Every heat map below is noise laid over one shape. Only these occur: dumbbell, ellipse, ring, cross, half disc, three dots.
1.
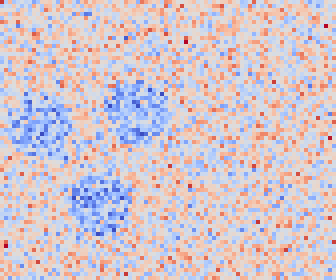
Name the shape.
three dots
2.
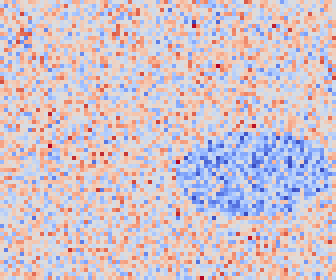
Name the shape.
ellipse
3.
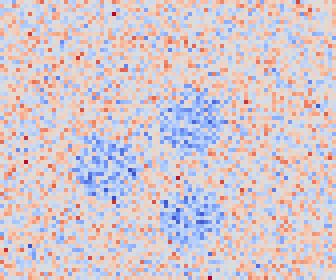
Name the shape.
three dots
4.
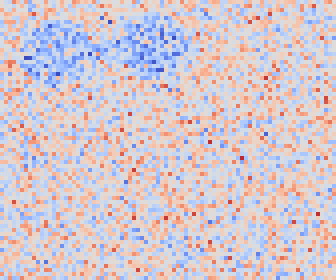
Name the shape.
dumbbell
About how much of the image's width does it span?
half
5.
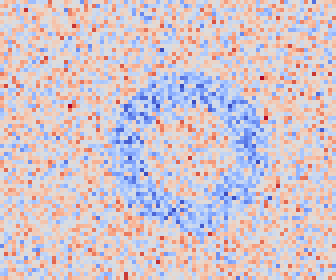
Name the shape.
ring
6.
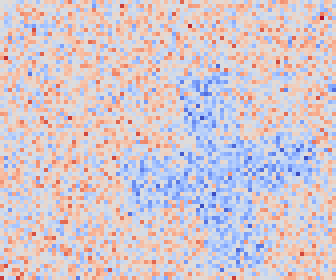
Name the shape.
cross
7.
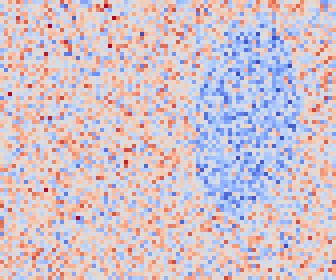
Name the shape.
ellipse
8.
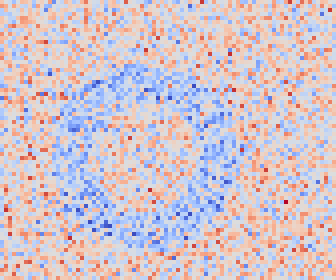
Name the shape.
ring
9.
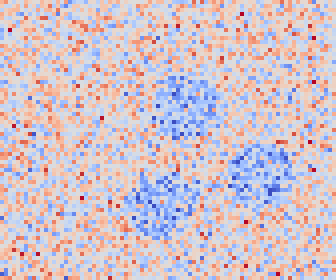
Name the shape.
three dots
